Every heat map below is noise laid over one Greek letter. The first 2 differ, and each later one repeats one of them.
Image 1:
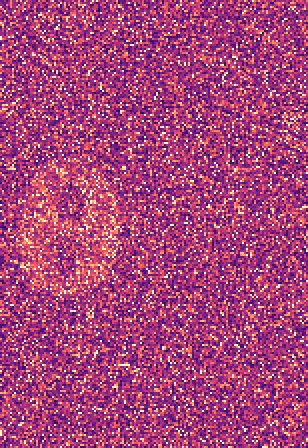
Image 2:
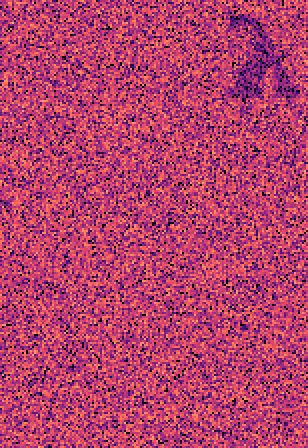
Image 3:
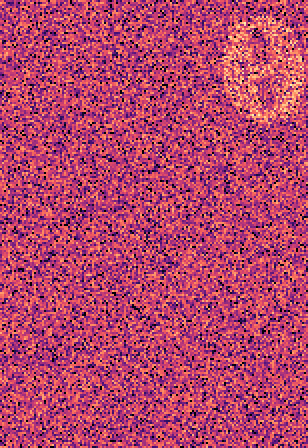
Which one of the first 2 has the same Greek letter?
1
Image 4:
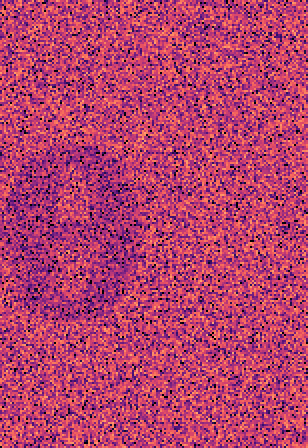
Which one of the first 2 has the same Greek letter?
1
